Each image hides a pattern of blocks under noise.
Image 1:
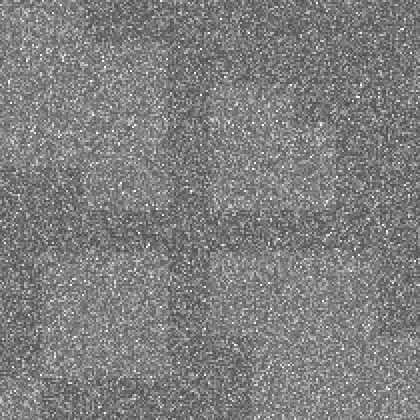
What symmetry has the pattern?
mirrored about the diagonal from the bottom left
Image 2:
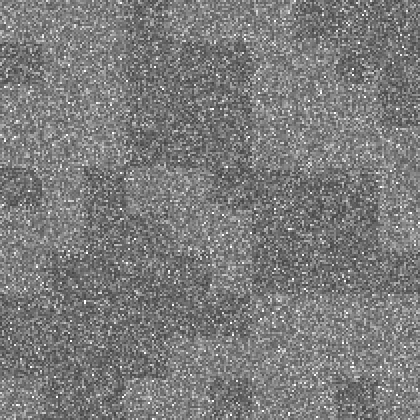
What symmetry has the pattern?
mirrored about the diagonal from the bottom left
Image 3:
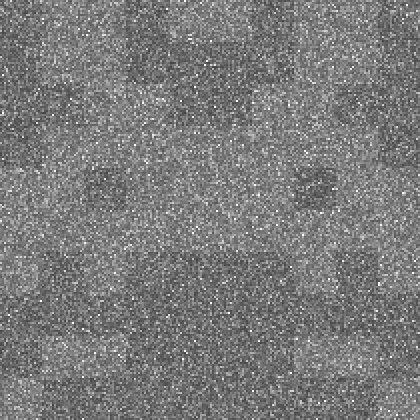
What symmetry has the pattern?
left and right mirror each other
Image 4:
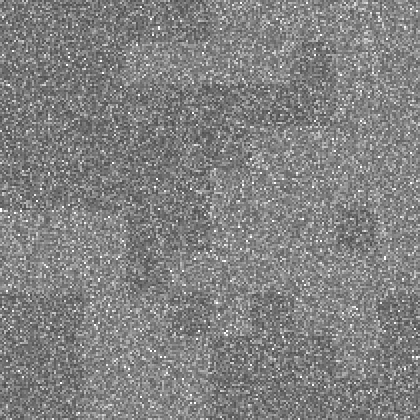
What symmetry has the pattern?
no symmetry
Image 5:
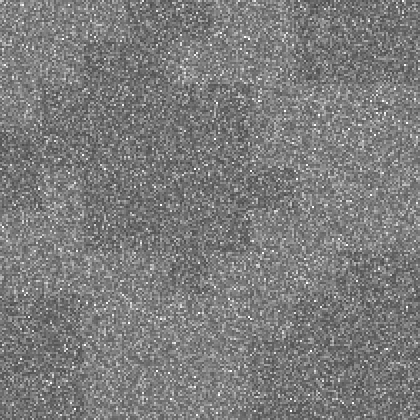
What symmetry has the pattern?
mirrored about the diagonal from the top left
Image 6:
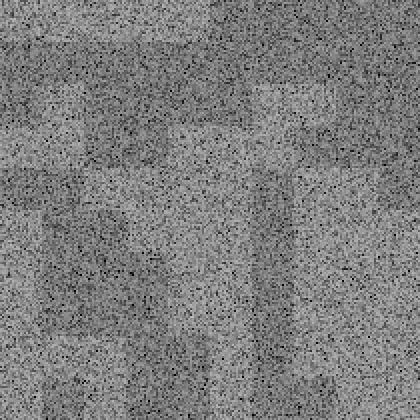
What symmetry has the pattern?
no symmetry
